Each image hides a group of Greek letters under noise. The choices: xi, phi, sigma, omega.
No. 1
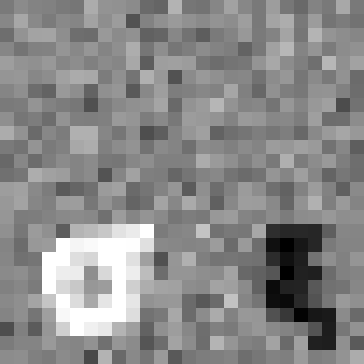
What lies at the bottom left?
sigma
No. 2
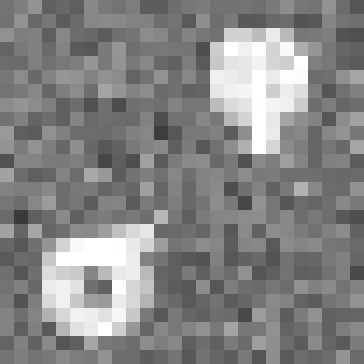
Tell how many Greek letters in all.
2
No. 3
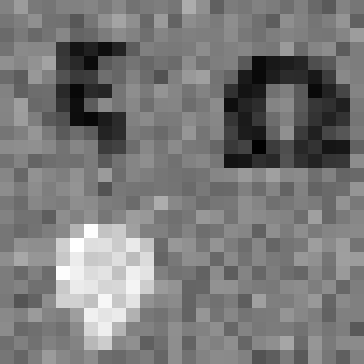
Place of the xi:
top left
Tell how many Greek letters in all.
3
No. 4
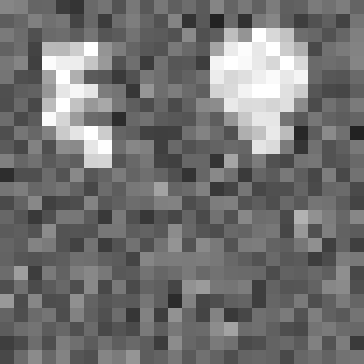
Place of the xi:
top left
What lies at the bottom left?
nothing
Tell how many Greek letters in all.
2
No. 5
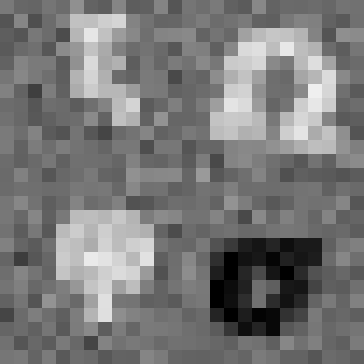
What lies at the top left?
xi
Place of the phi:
bottom left
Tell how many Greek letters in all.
4
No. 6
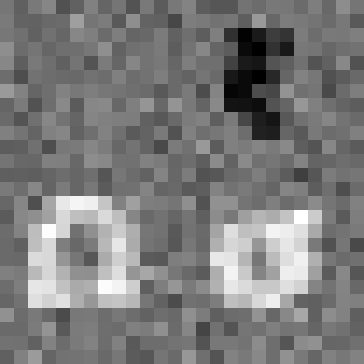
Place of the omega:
bottom left
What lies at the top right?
xi
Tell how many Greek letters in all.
3
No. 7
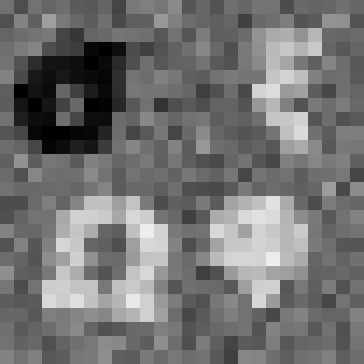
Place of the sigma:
top left
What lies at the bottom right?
phi
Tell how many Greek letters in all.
4
